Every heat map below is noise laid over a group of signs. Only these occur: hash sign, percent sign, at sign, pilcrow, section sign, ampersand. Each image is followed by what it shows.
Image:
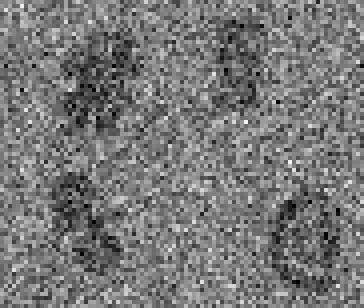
top left: hash sign; top right: section sign; bottom left: percent sign; bottom right: at sign
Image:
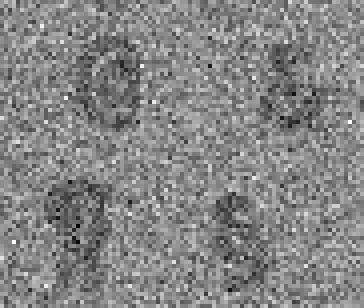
top left: at sign; top right: ampersand; bottom left: pilcrow; bottom right: section sign
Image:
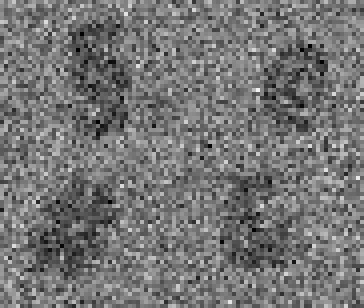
top left: section sign; top right: at sign; bottom left: hash sign; bottom right: ampersand
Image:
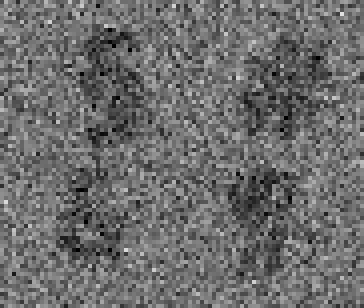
top left: section sign; top right: hash sign; bottom left: ampersand; bottom right: pilcrow
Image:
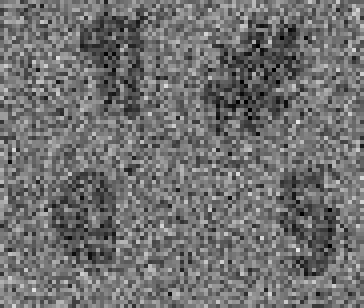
top left: pilcrow; top right: hash sign; bottom left: at sign; bottom right: section sign
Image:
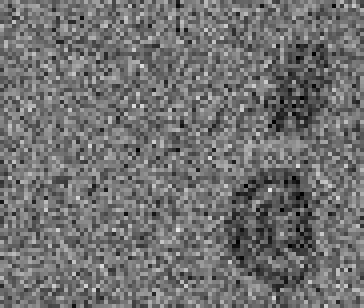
top right: hash sign; bottom right: at sign
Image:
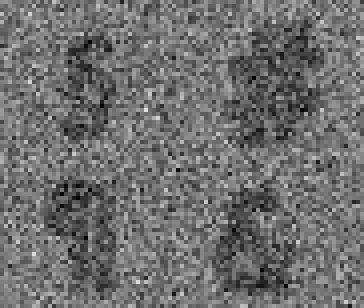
top left: section sign; top right: hash sign; bottom left: pilcrow; bottom right: ampersand
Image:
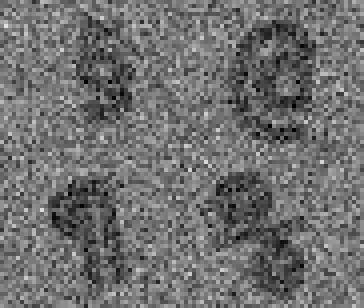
top left: section sign; top right: at sign; bottom left: pilcrow; bottom right: percent sign
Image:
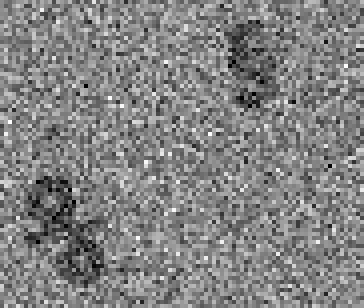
top right: section sign; bottom left: percent sign
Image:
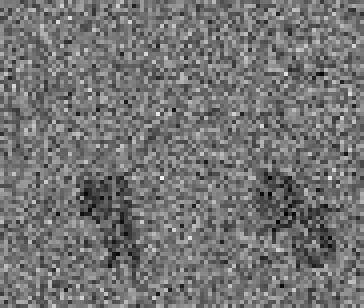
bottom left: pilcrow; bottom right: percent sign
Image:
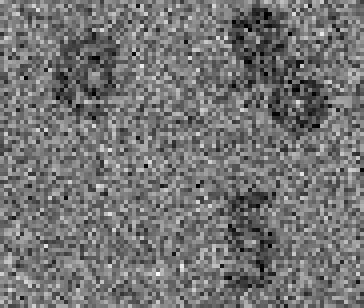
top left: at sign; top right: percent sign; bottom right: section sign
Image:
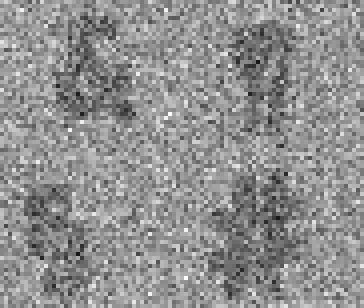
top left: ampersand; top right: pilcrow; bottom left: section sign; bottom right: hash sign
